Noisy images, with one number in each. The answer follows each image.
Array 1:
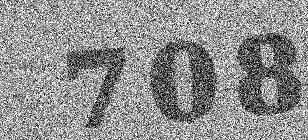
708
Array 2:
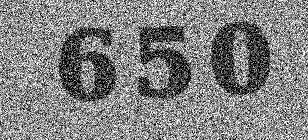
650
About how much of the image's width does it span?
two thirds
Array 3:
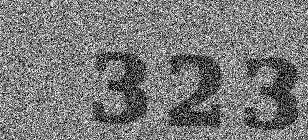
323
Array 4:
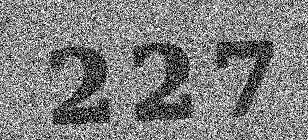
227
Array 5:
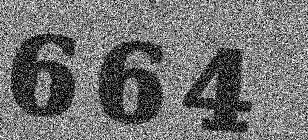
664
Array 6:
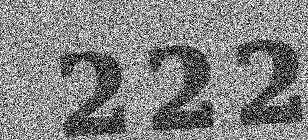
222
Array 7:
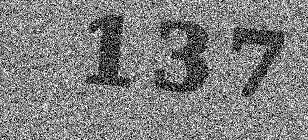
137
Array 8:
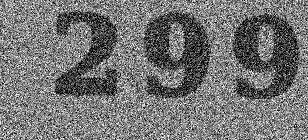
299
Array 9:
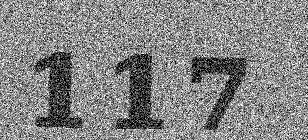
117
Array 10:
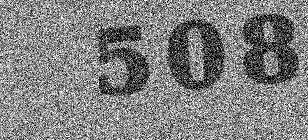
508
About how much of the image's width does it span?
two thirds
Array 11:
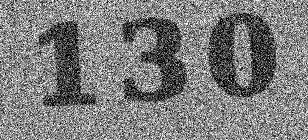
130
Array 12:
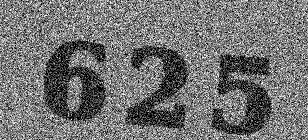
625
